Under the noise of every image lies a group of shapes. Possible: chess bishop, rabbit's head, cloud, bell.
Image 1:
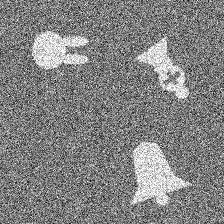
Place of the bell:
bottom right
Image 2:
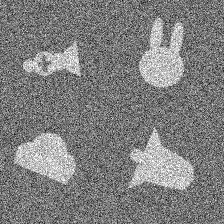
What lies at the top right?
rabbit's head
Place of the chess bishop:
top left
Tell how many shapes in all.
4
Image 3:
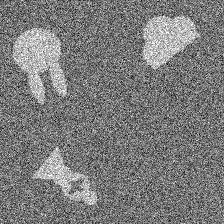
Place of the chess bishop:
bottom left
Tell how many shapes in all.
3
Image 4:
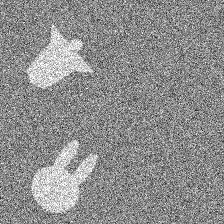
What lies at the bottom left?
rabbit's head
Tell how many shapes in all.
2
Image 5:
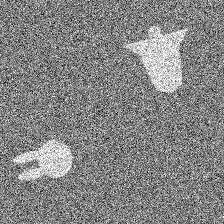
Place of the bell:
top right
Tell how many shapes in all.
2
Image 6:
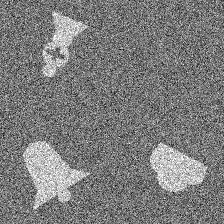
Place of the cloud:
bottom right
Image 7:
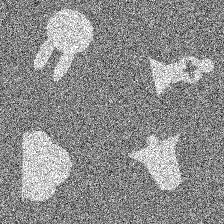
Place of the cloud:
bottom left
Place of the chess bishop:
top right
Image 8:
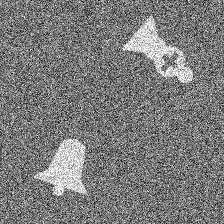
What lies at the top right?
chess bishop
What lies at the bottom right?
nothing
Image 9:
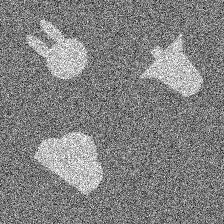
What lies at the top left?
rabbit's head
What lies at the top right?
bell
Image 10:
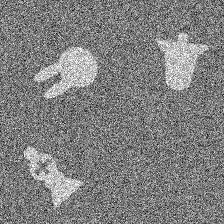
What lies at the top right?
bell
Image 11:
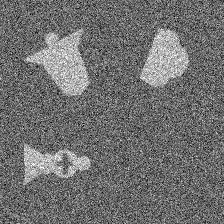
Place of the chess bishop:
bottom left
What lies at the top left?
bell
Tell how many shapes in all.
3
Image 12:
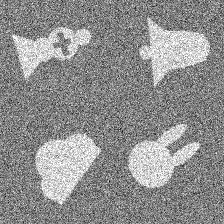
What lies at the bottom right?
rabbit's head
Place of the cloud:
bottom left
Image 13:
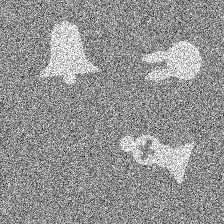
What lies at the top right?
rabbit's head
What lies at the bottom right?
chess bishop
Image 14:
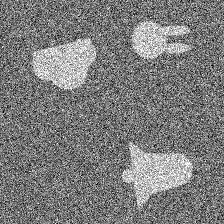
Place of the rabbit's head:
top right
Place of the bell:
bottom right
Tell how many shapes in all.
3
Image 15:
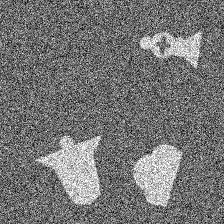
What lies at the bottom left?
bell
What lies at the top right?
chess bishop
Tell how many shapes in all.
3
